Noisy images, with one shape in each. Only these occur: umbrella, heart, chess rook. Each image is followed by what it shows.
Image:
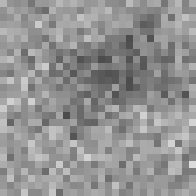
dark chess rook
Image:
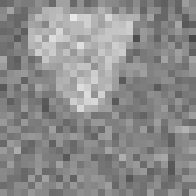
light heart
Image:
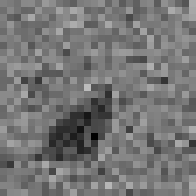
dark umbrella
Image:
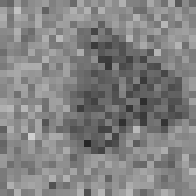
dark heart
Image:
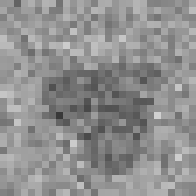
dark heart
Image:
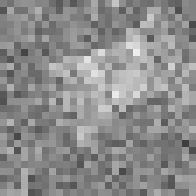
light chess rook
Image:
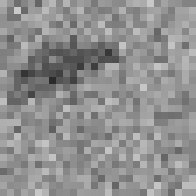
dark umbrella
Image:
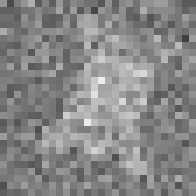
light chess rook
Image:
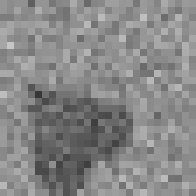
dark heart
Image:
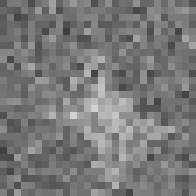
light chess rook
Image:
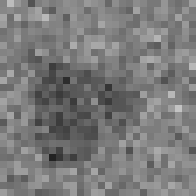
dark heart
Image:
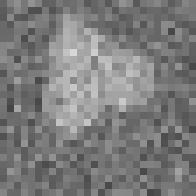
light heart
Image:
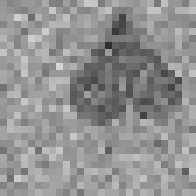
dark heart
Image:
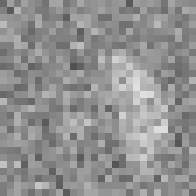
light umbrella
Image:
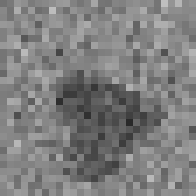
dark heart
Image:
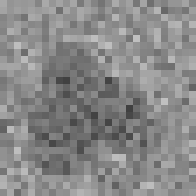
dark heart
